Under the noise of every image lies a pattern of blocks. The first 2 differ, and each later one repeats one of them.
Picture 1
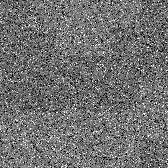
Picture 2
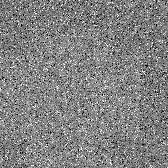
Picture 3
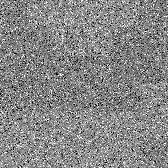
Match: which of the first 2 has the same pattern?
1
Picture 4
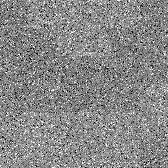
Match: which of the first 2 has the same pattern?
1
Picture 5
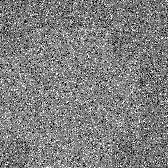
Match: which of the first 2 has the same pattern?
2
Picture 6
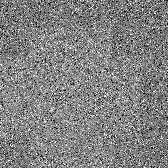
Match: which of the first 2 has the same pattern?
2
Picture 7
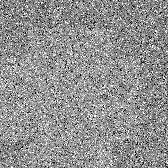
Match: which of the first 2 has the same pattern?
2
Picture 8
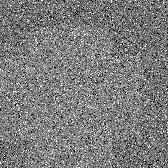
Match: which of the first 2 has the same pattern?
2
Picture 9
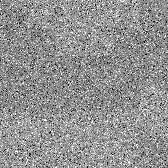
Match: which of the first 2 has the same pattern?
1
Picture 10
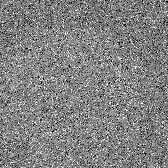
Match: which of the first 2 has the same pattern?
2
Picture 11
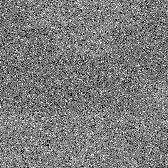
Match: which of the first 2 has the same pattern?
1
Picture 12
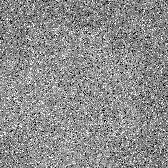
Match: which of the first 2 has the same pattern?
2
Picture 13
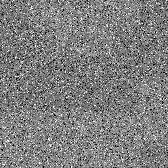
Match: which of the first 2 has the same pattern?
1
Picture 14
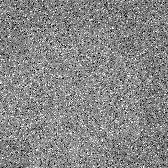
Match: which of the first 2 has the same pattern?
2
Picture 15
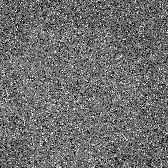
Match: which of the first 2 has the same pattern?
2
